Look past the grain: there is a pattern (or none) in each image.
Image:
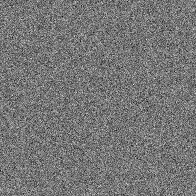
only noise
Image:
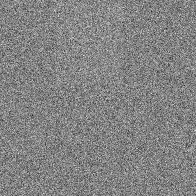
one block
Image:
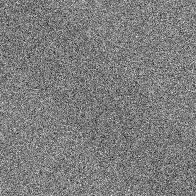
a diagonal band
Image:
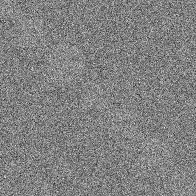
blocks along the diagonal
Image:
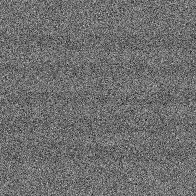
bands of rows
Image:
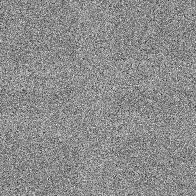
bands of rows crossing bands of columns
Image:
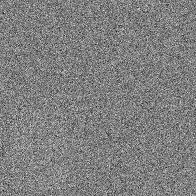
one block
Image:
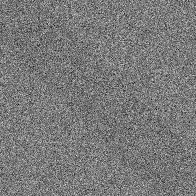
a diagonal band
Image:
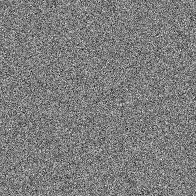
only noise
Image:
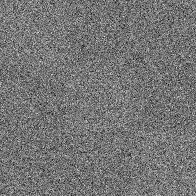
blocks along the diagonal
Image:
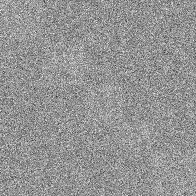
blocks along the diagonal
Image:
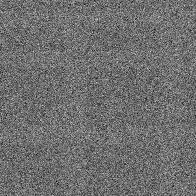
bands of rows crossing bands of columns
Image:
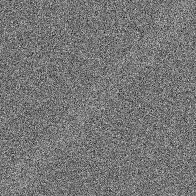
a diagonal band
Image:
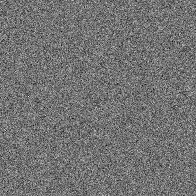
only noise
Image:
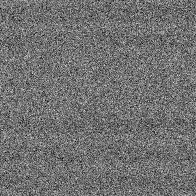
bands of rows
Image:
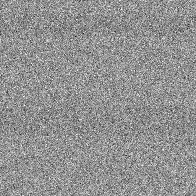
bands of rows
